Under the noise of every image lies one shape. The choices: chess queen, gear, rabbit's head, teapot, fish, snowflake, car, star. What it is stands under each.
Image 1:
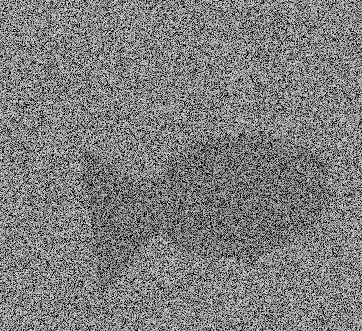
dark fish
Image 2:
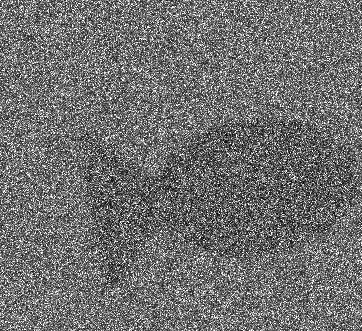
dark fish
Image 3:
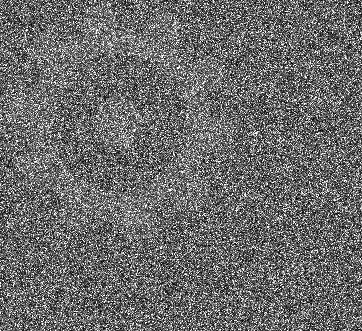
light gear
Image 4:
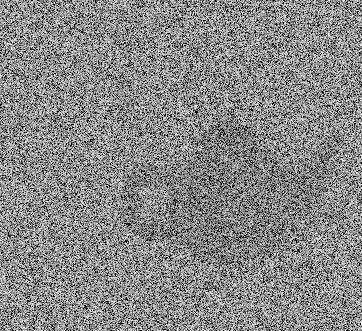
dark teapot
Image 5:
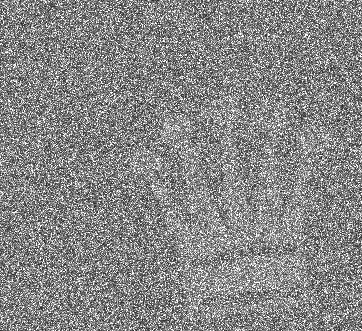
light chess queen
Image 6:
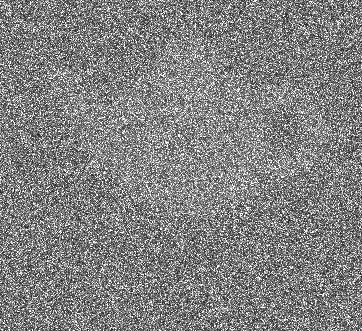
light teapot
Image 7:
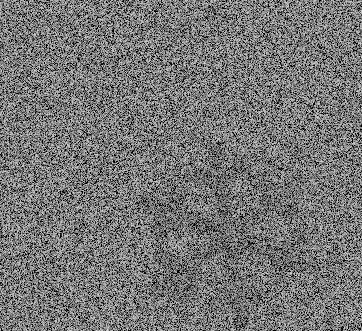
dark snowflake
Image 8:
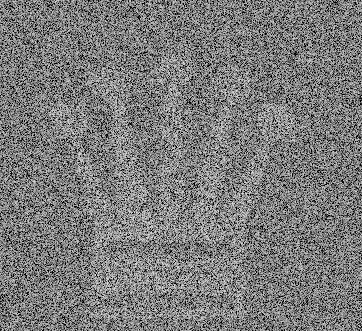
light chess queen
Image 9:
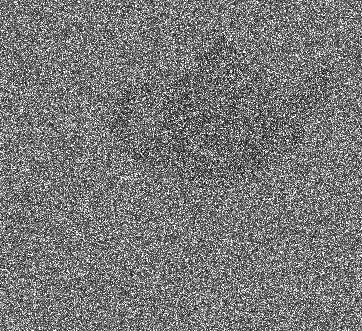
dark teapot
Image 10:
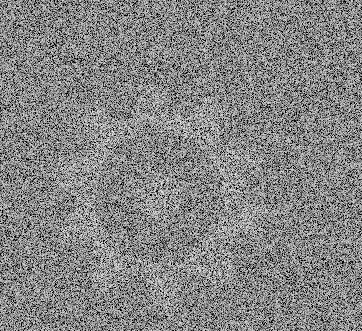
light gear
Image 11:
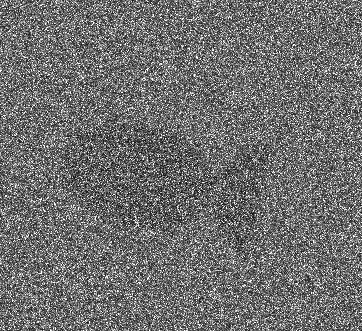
dark fish
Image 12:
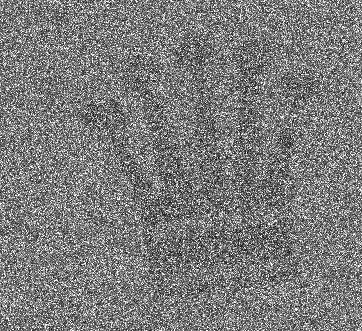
dark chess queen
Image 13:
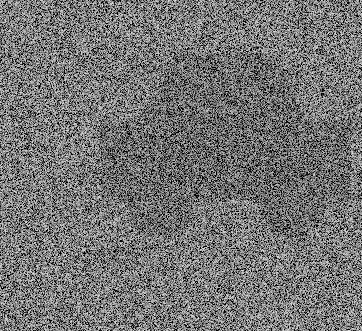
dark car
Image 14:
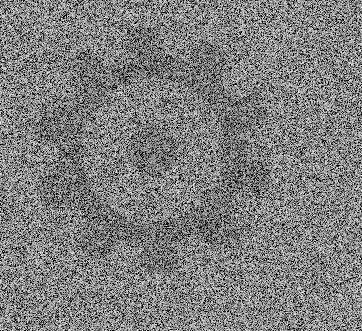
dark gear
